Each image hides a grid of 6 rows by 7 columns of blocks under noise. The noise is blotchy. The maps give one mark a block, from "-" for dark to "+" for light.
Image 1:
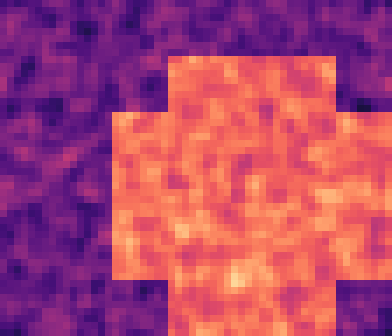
-------
---+++-
--+++++
--+++++
--+++++
---+++-
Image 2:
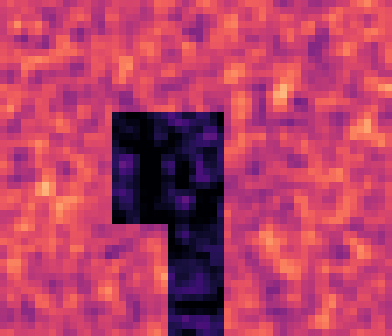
+++++++
+++++++
++--+++
++--+++
+++-+++
+++-+++
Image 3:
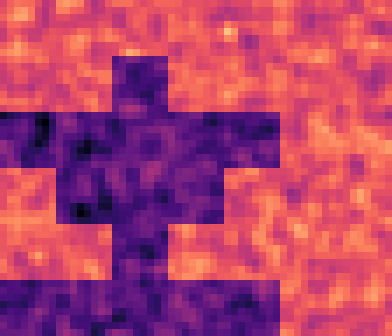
+++++++
++-++++
-----++
+---+++
++-++++
-----++
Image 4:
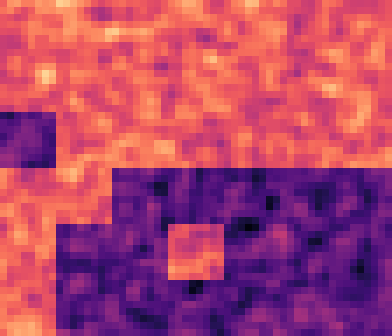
+++++++
+++++++
-++++++
++-----
+--+---
+------
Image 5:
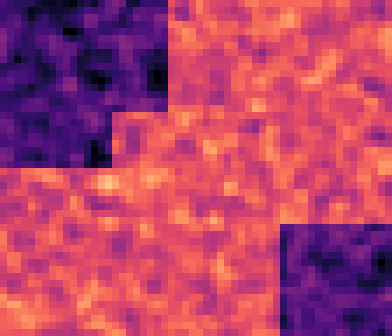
---++++
---++++
--+++++
+++++++
+++++--
+++++--
